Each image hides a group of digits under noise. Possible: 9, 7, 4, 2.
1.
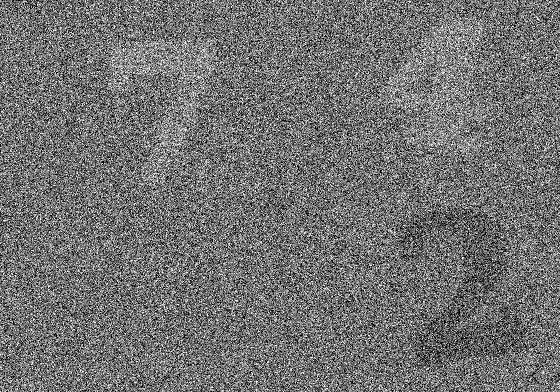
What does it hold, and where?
top left: light 7; top right: light 4; bottom right: dark 2
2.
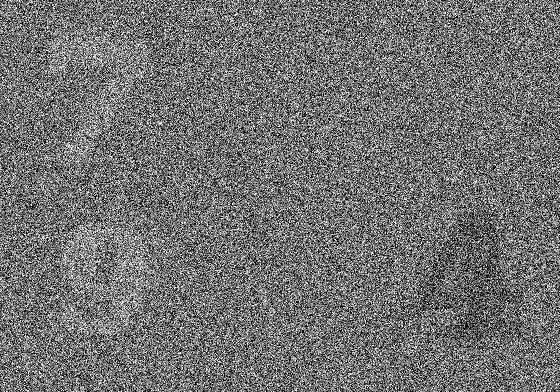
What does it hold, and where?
top left: light 7; bottom left: light 9; bottom right: dark 4
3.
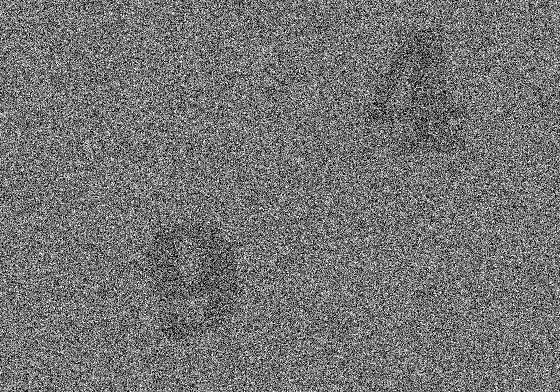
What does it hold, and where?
top right: dark 4; bottom left: dark 9
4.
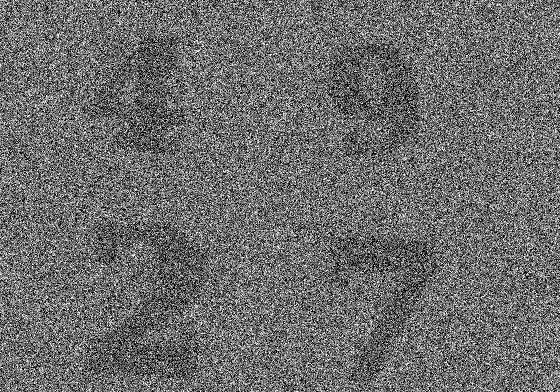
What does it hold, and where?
top left: dark 4; top right: dark 9; bottom left: dark 2; bottom right: dark 7
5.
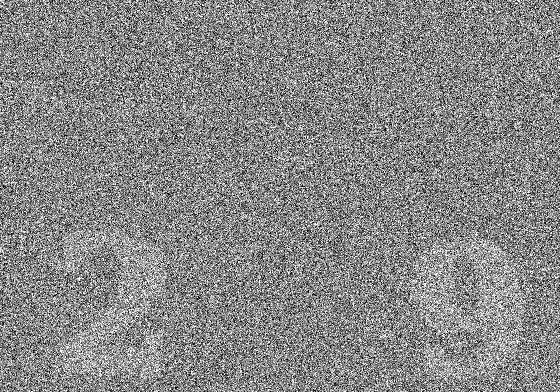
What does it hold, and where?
bottom left: light 2; bottom right: light 9
